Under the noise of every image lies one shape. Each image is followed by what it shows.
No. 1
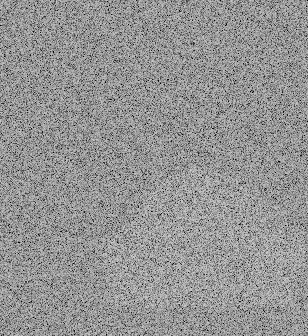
cloud
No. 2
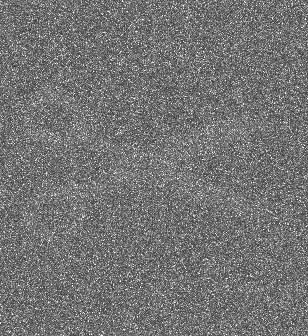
pair of scissors
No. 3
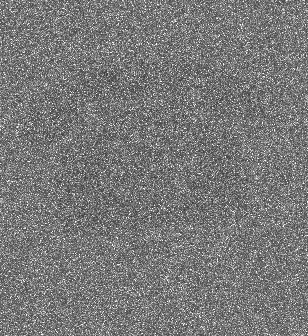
telephone
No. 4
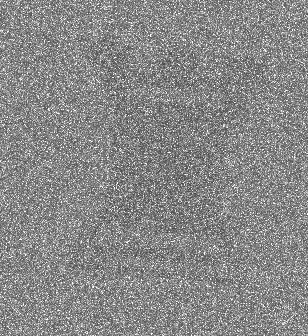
chess rook
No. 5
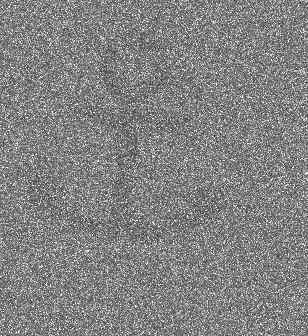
anchor
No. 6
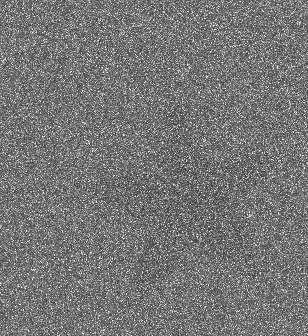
star
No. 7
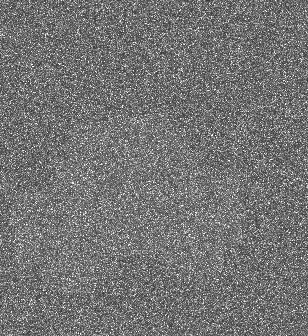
car
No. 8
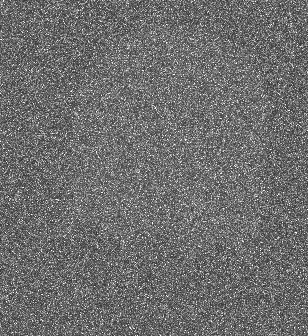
ghost
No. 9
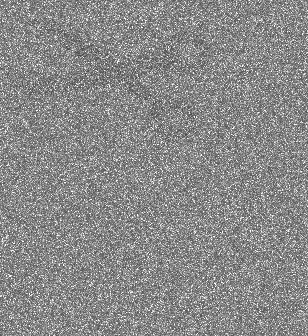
pair of scissors
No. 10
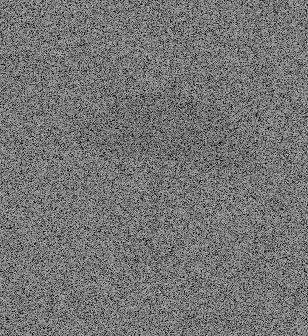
umbrella
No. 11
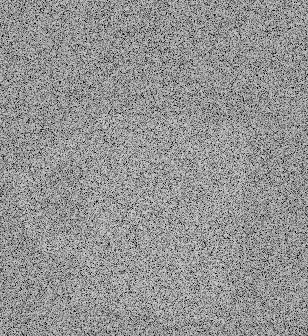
cup
